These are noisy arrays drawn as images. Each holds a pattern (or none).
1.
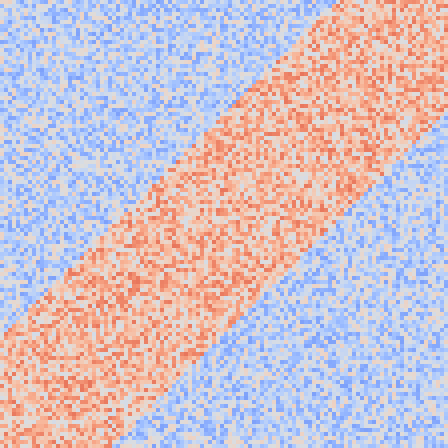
a diagonal band
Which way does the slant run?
bottom left to top right
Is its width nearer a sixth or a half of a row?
a half
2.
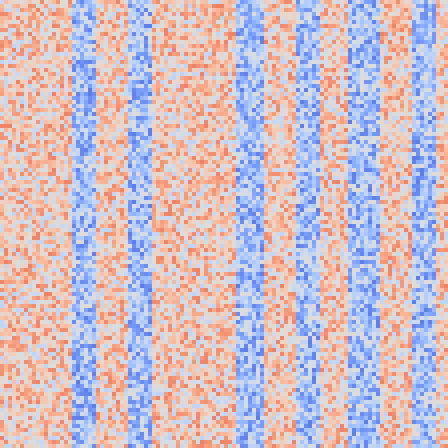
bands of columns
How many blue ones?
6
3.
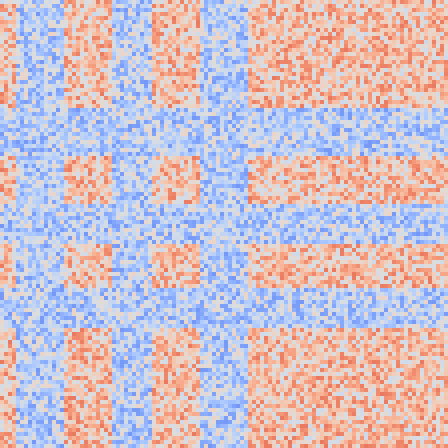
bands of rows crossing bands of columns
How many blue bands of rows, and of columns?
3 and 3
